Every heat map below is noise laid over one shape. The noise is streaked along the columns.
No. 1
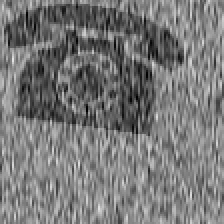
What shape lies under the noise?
telephone
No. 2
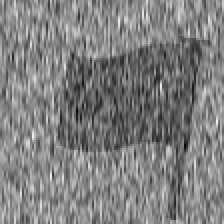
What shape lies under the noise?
flag
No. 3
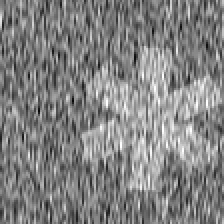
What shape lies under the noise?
asterisk
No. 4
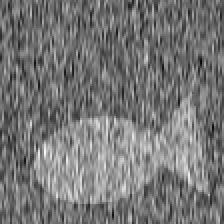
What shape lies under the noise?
fish
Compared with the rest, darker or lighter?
lighter
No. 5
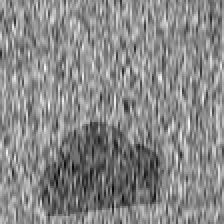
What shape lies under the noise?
cloud
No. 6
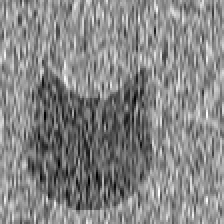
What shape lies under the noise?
cat's head
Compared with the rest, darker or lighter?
darker
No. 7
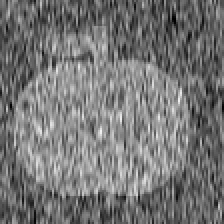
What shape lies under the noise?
apple
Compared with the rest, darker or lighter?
lighter
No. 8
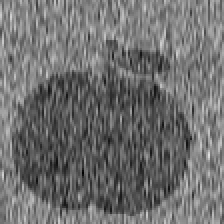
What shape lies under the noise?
apple
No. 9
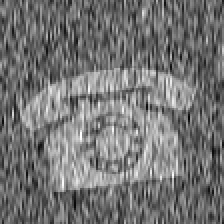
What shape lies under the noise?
telephone
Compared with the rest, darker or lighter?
lighter
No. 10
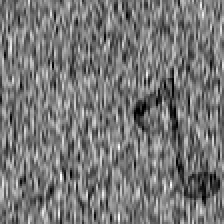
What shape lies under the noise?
musical note
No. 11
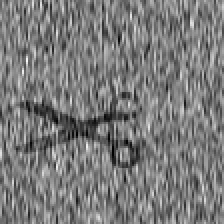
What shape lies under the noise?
pair of scissors
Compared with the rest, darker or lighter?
darker
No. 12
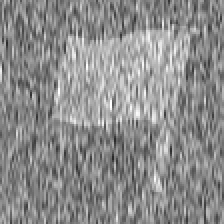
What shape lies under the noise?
flag
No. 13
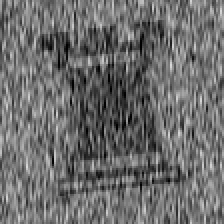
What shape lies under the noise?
chess rook
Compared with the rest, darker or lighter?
darker
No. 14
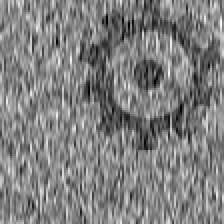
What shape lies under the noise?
gear
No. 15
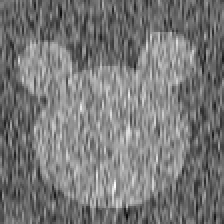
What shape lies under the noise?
bear's head
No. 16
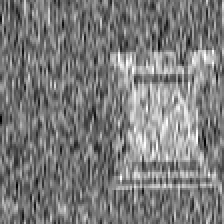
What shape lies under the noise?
chess rook
